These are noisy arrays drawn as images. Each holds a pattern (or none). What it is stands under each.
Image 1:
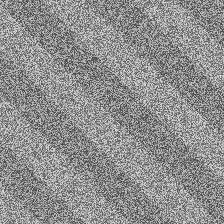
diagonal stripes
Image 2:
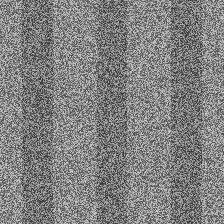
vertical stripes
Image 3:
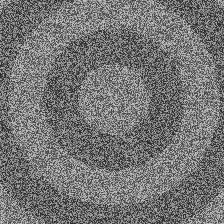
rings round one point
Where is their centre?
centre
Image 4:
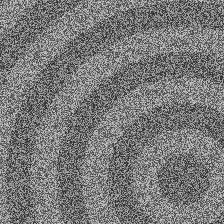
rings round one point
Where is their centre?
bottom right
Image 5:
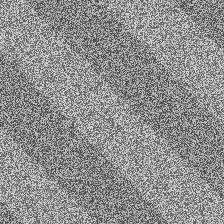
diagonal stripes
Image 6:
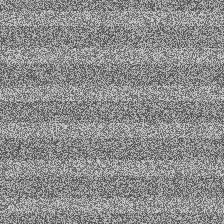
horizontal stripes
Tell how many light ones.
6
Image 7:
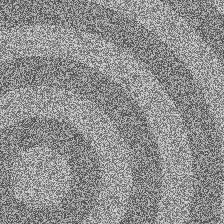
rings round one point
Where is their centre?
bottom left
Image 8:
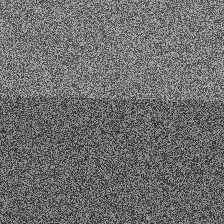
a sharp edge
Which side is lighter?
top
